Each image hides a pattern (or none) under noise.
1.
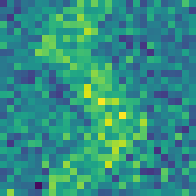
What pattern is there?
a wavy band
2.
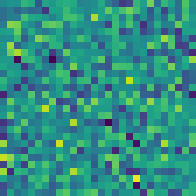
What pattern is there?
only noise
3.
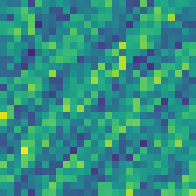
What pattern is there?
diagonal stripes
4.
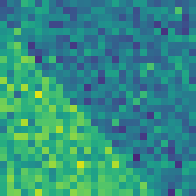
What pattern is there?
a sharp edge
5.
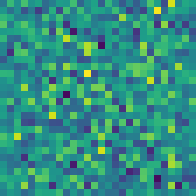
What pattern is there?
only noise
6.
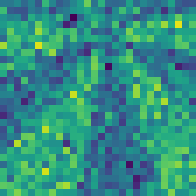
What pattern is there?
spokes from one point
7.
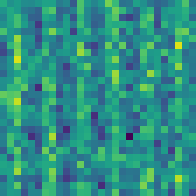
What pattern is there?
vertical stripes
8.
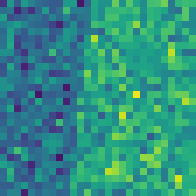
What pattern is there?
a sharp edge
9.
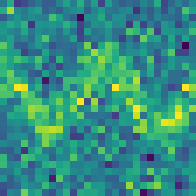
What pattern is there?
a wavy band
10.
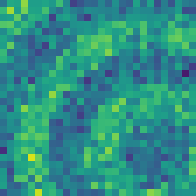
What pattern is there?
rings round one point
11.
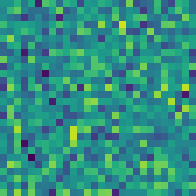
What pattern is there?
only noise
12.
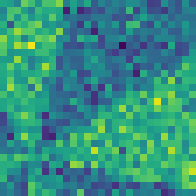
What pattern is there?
spokes from one point
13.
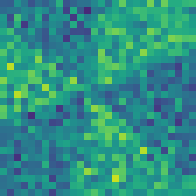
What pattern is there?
spokes from one point
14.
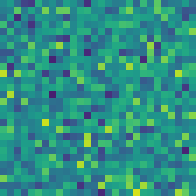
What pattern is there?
only noise
